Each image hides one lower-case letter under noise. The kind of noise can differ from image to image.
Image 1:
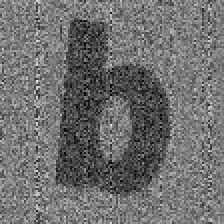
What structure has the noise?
columns of uneven size
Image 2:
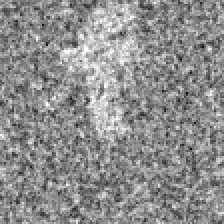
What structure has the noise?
blotchy
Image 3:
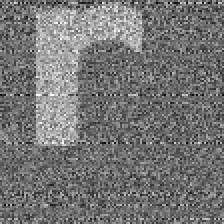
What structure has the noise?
rows of uneven size
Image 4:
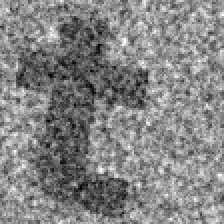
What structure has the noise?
blotchy
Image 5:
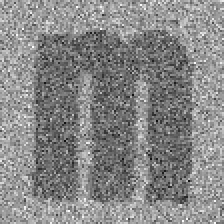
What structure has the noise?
independent entries
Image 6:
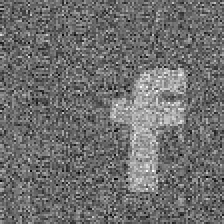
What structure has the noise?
low rank plus noise
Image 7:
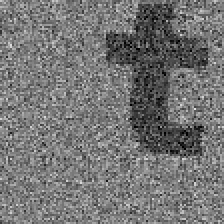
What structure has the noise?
low rank plus noise
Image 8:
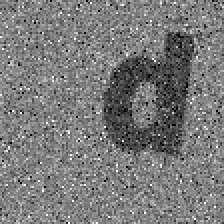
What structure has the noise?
heavy tails
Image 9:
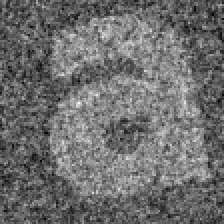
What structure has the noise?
blotchy
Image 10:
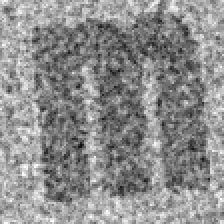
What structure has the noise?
blotchy
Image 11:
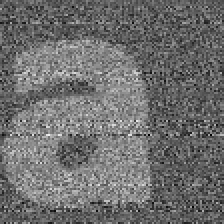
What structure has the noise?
rows of uneven size
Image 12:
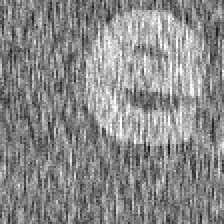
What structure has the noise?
streaked along the columns
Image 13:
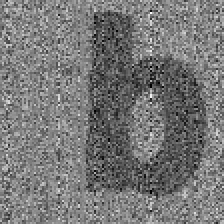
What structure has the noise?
columns of uneven size
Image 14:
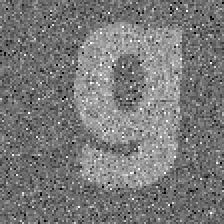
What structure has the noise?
heavy tails
